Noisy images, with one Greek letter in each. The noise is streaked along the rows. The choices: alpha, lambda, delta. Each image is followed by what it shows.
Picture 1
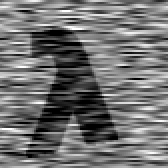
lambda
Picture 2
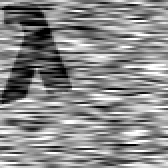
lambda
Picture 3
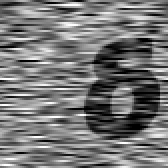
delta
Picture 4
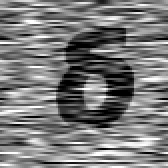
delta
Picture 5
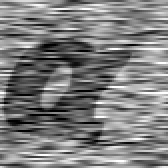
alpha
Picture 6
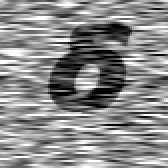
delta
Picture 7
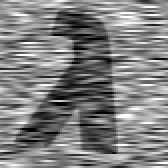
lambda
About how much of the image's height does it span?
nearly all
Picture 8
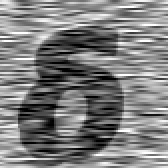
delta
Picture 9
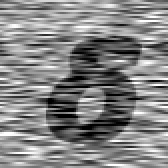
delta
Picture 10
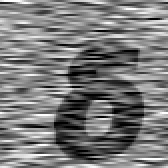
delta
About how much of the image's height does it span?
two thirds
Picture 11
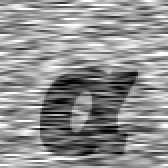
alpha
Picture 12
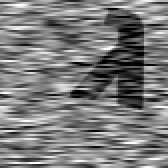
lambda
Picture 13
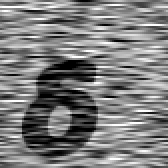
delta
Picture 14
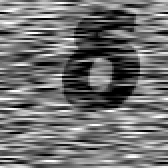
delta
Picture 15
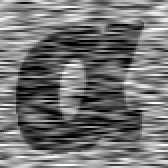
alpha
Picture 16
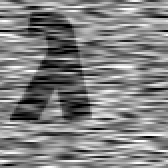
lambda
